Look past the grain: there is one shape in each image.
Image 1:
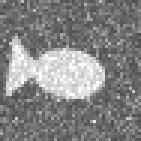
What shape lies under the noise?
fish
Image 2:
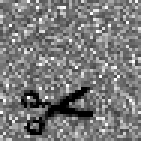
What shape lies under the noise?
pair of scissors
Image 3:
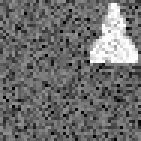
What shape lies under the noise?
chess pawn
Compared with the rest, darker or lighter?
lighter
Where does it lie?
top right
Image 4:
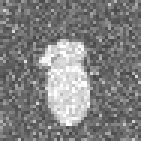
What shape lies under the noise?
footprint
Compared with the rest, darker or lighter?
lighter
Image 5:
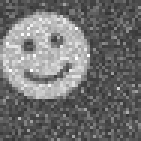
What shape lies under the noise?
smiling face
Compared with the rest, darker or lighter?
lighter
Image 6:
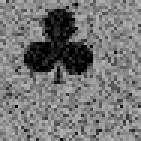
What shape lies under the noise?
club
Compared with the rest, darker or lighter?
darker
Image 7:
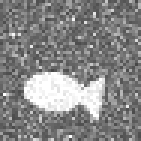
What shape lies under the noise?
fish
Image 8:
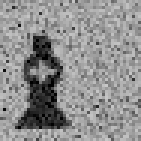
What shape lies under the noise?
chess bishop
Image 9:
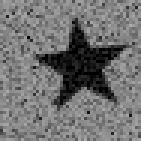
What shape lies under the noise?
star
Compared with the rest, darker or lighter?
darker
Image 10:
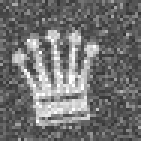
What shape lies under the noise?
chess queen
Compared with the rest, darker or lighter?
lighter
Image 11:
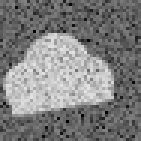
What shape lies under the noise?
cloud
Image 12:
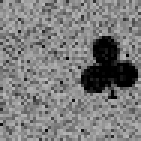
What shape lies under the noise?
club
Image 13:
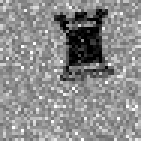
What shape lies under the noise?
chess rook
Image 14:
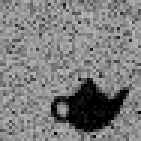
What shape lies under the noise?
teapot
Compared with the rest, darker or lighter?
darker
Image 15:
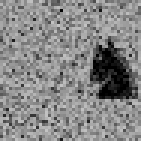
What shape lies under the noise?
chess knight
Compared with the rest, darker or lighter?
darker
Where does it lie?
middle right
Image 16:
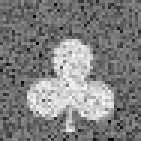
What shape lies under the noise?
club
